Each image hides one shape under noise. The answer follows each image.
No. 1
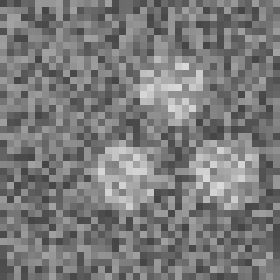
three dots
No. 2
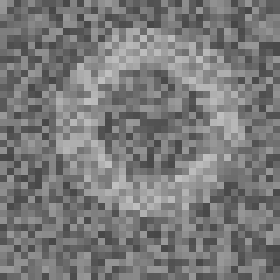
ring
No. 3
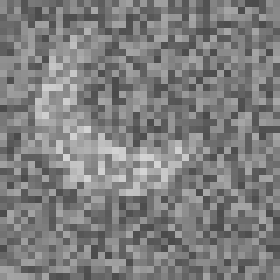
crescent
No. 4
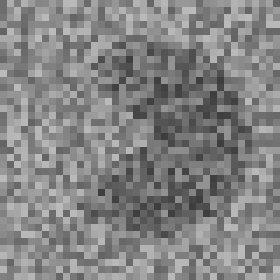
disc with a wedge cut out
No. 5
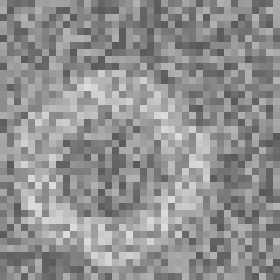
ring
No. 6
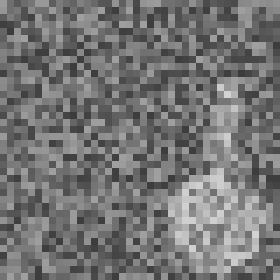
lollipop
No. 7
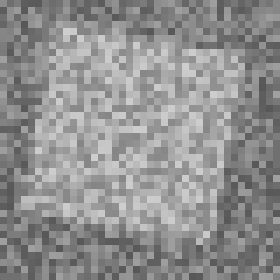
square
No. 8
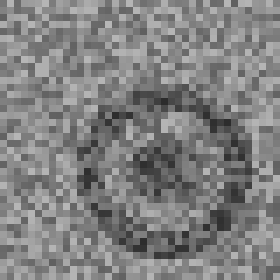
bullseye
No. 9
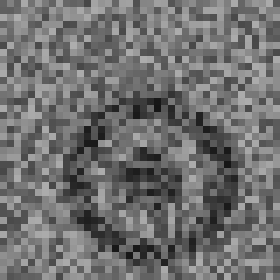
bullseye
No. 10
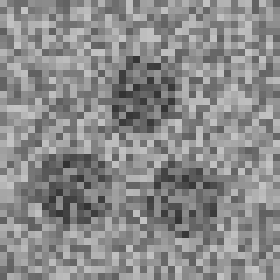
three dots
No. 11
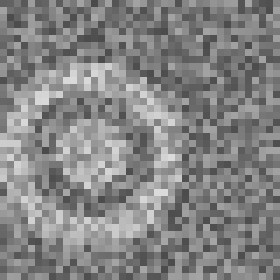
bullseye
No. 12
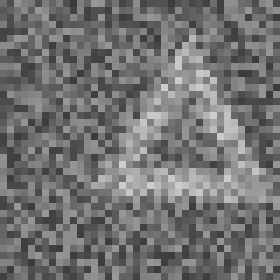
triangle frame
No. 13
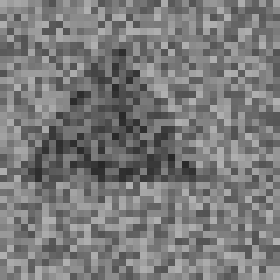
triangle
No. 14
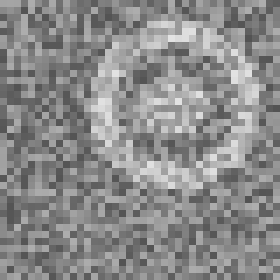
bullseye
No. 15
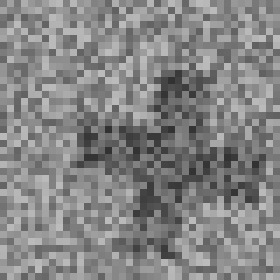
cross
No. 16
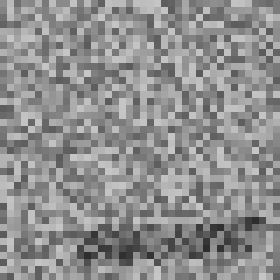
bar
